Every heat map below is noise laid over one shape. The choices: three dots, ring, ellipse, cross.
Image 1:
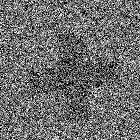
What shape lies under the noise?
cross
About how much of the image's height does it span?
two thirds
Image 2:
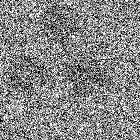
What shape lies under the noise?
three dots
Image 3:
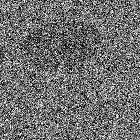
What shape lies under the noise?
ellipse
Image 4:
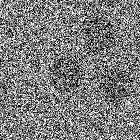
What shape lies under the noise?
three dots
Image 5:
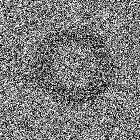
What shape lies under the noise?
ring
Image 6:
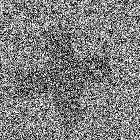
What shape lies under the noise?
cross
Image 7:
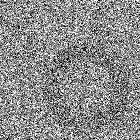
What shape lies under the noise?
ring
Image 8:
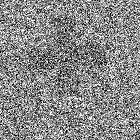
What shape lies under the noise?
cross
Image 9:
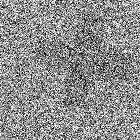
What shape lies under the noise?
cross
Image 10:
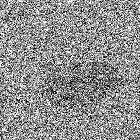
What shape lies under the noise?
ellipse
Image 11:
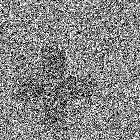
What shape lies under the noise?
cross
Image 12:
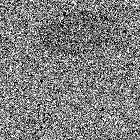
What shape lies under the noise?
ellipse
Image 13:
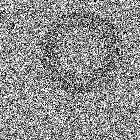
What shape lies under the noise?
ring
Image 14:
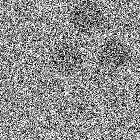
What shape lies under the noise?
three dots
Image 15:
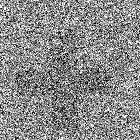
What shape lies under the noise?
cross
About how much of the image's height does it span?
two thirds
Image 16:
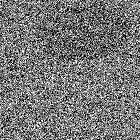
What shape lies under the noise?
ellipse
